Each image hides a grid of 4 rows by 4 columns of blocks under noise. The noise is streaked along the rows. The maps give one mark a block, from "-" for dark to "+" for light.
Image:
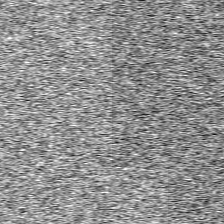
+ + - -
+ + - -
+ + - -
+ + + -
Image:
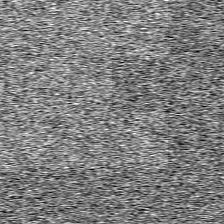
+ + + -
+ + - -
+ + + -
- - - -
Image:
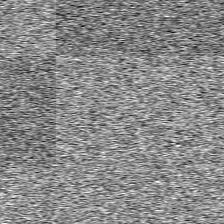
+ - - -
- + + +
- + + +
+ + + +
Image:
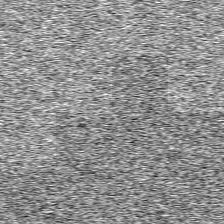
+ + + +
+ + - +
+ - - -
- - - -
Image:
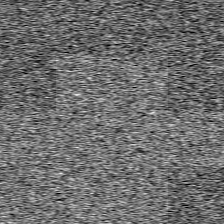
- - - -
- + + -
+ + + +
+ + + -
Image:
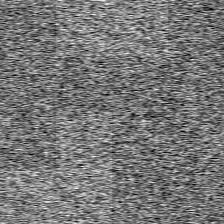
- + + -
- - - -
- + - -
+ + - -
